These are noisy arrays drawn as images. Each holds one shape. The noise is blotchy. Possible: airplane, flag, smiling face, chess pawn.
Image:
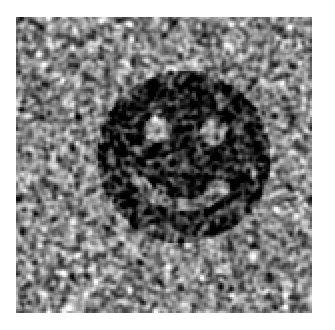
smiling face
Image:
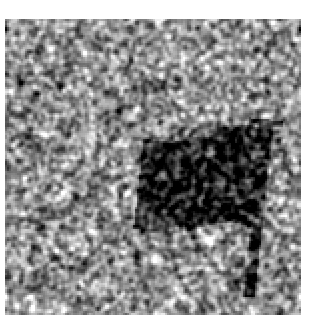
flag
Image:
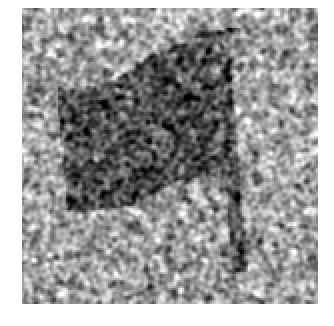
flag
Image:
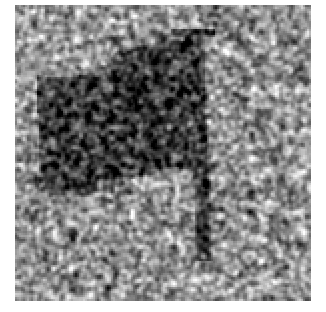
flag
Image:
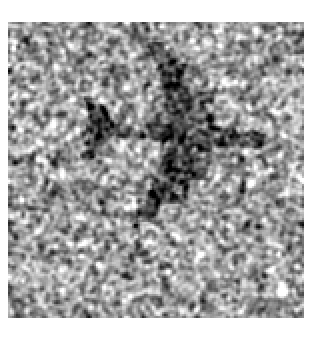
airplane
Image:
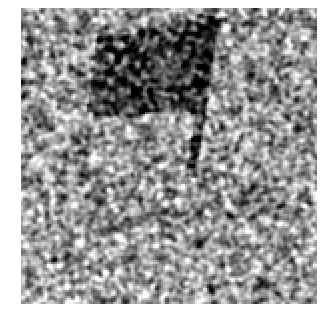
flag
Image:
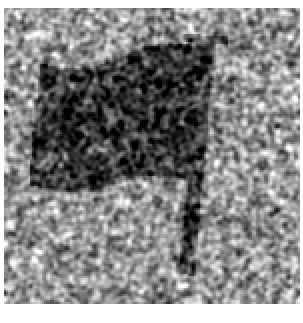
flag
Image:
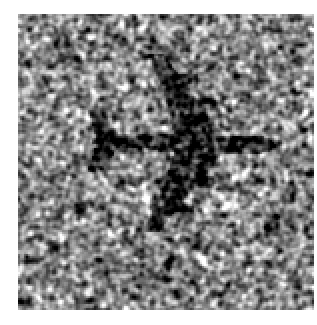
airplane
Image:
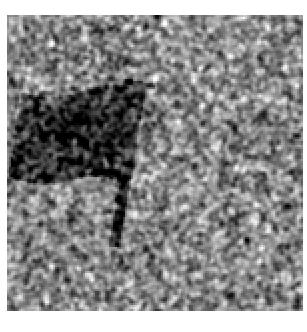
flag
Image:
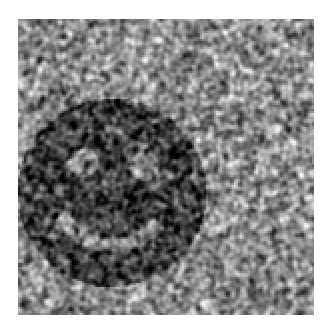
smiling face
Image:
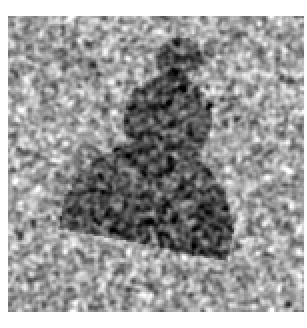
chess pawn
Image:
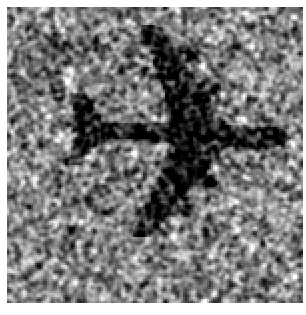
airplane
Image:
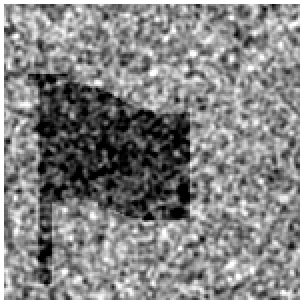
flag
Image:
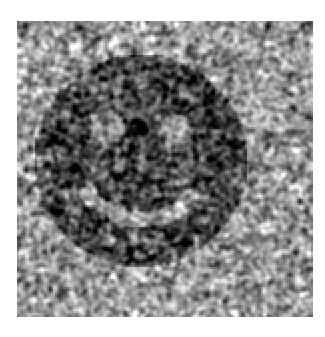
smiling face
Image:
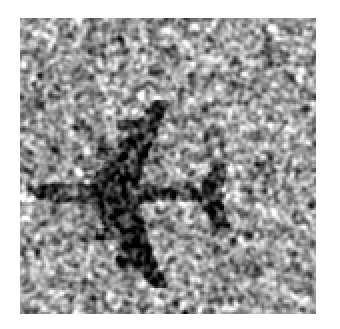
airplane
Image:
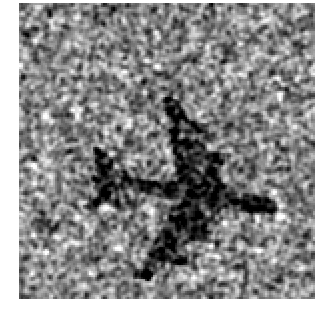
airplane
